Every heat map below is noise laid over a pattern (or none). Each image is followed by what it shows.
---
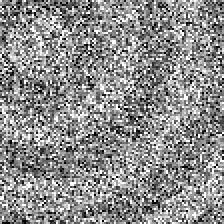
rings round one point
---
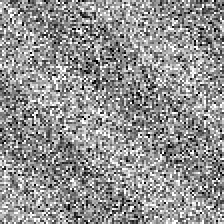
diagonal stripes
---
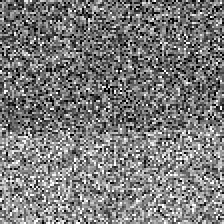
a sharp edge
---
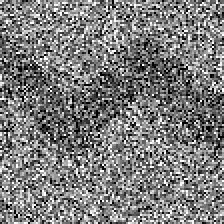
a wavy band
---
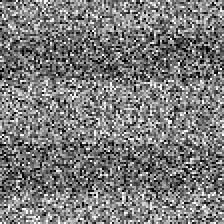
horizontal stripes
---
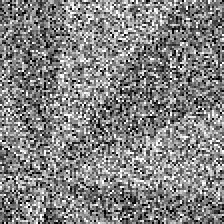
spokes from one point
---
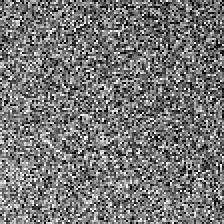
a smooth slope
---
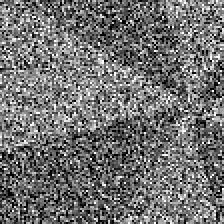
spokes from one point
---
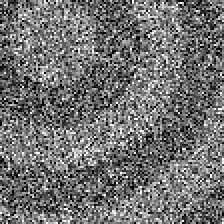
rings round one point
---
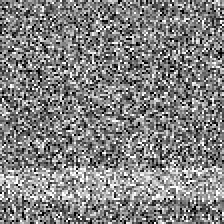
one horizontal stripe
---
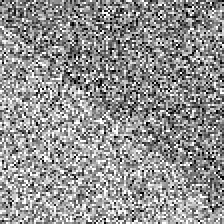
a sharp edge
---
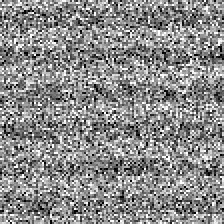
horizontal stripes
